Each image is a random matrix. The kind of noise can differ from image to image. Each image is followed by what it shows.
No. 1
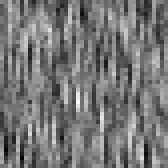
streaked along the columns
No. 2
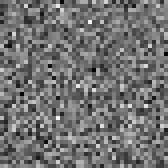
independent entries
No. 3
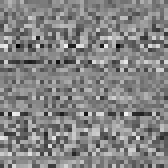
rows of uneven size
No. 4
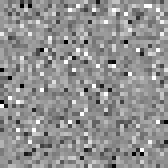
heavy tails
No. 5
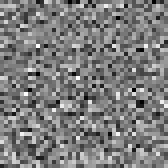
low rank plus noise
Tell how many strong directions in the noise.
five to eight
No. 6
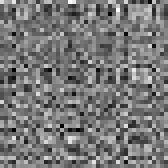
low rank plus noise
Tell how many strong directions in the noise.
one
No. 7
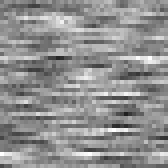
streaked along the rows
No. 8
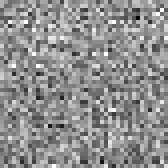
low rank plus noise
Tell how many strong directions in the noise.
three or four
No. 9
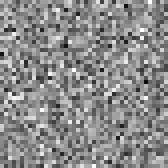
independent entries
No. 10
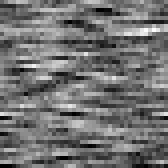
streaked along the rows
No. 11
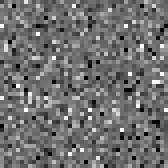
heavy tails
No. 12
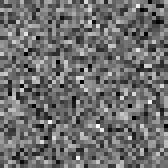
independent entries
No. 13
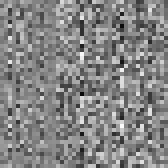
columns of uneven size
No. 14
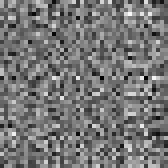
low rank plus noise
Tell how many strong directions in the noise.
two
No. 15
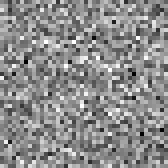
independent entries
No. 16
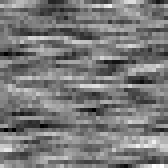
streaked along the rows
